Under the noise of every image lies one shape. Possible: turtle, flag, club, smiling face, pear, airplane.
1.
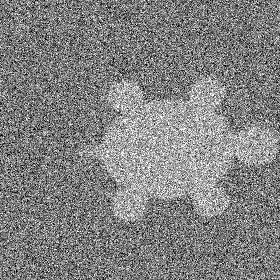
turtle
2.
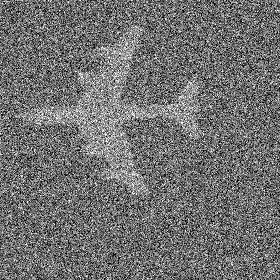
airplane
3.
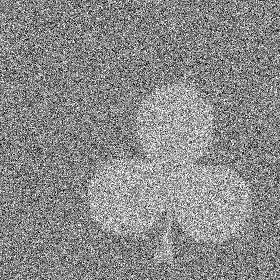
club
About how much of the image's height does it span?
two thirds
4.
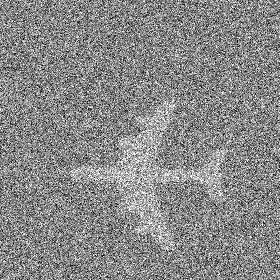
airplane
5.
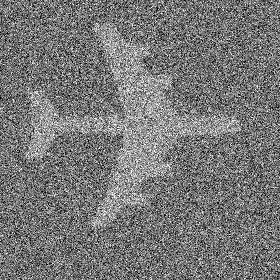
airplane
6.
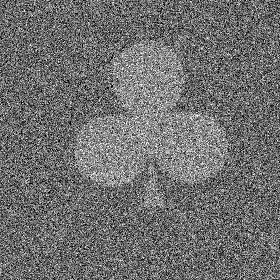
club
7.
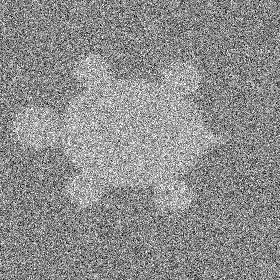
turtle
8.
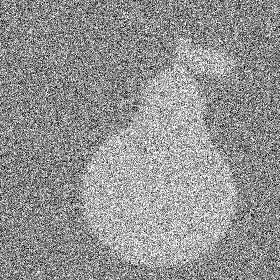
pear
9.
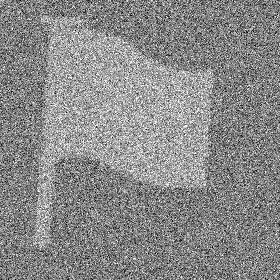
flag
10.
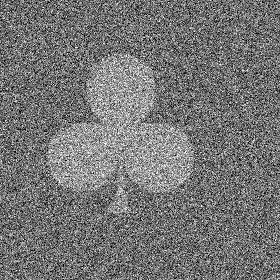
club
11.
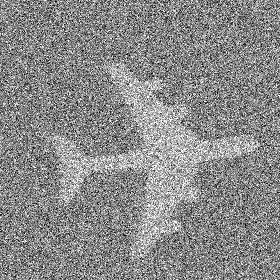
airplane
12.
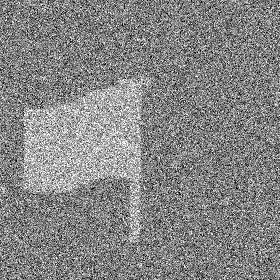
flag
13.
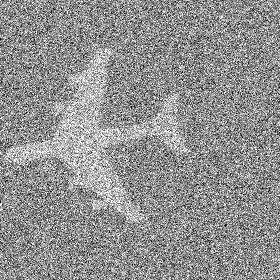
airplane
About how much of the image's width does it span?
two thirds
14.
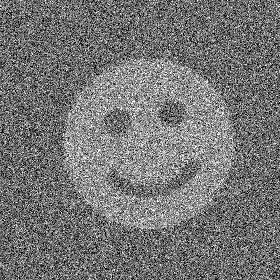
smiling face
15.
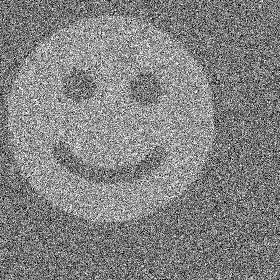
smiling face
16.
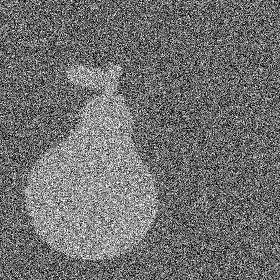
pear
